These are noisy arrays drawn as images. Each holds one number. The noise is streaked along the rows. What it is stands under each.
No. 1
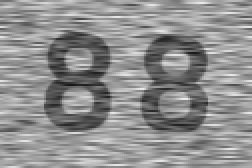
88
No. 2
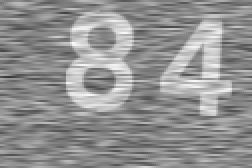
84
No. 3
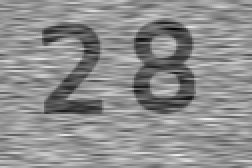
28
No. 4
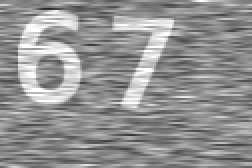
67
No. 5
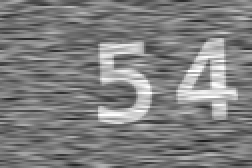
54
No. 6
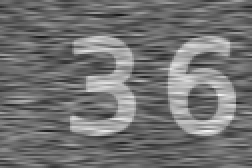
36
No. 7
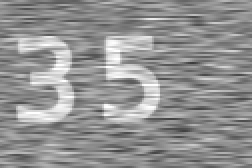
35
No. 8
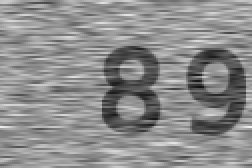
89
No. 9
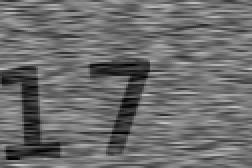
17
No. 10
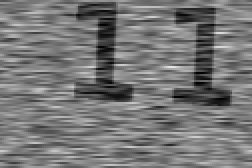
11
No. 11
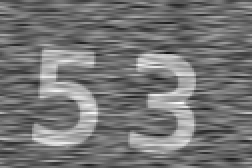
53
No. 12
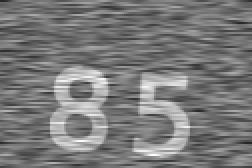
85
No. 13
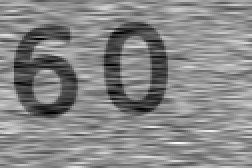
60
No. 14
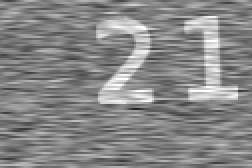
21
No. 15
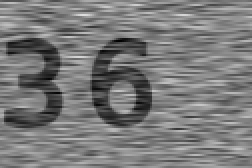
36
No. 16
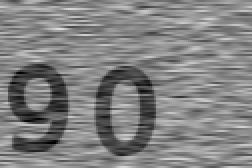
90
